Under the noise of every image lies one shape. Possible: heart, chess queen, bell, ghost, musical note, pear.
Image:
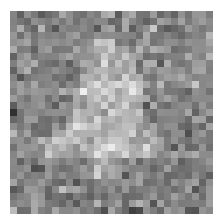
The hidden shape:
bell
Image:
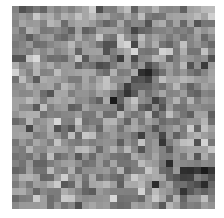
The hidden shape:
musical note
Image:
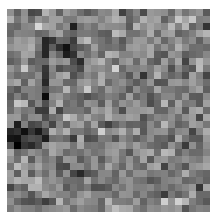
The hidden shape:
musical note
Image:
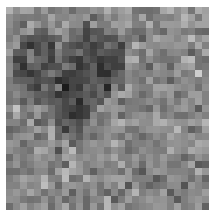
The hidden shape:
heart
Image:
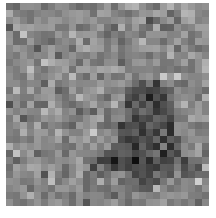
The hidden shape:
bell
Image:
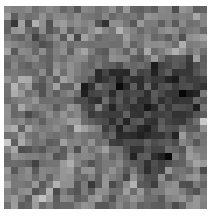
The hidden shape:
heart
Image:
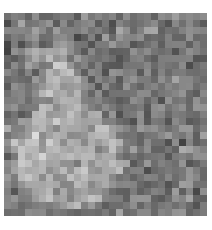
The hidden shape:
pear
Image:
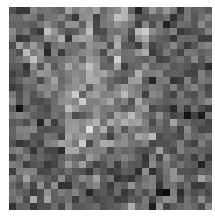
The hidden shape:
chess queen
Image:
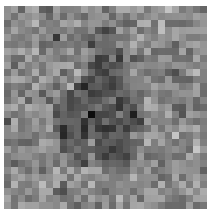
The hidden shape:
pear
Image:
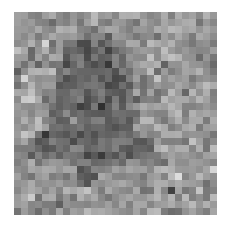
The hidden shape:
bell
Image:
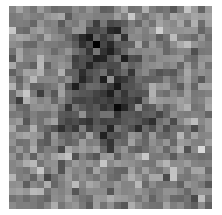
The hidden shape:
bell
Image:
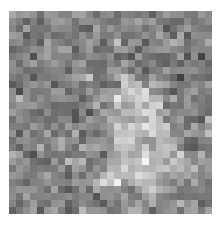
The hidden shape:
bell
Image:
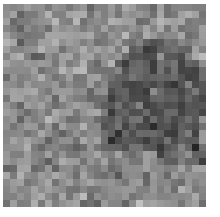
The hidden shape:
ghost
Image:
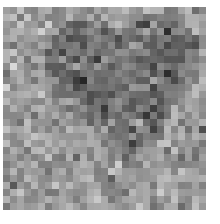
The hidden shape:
heart
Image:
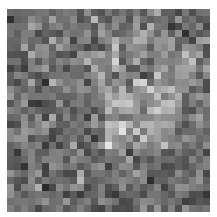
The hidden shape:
chess queen
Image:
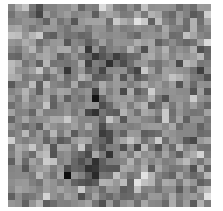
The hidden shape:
musical note
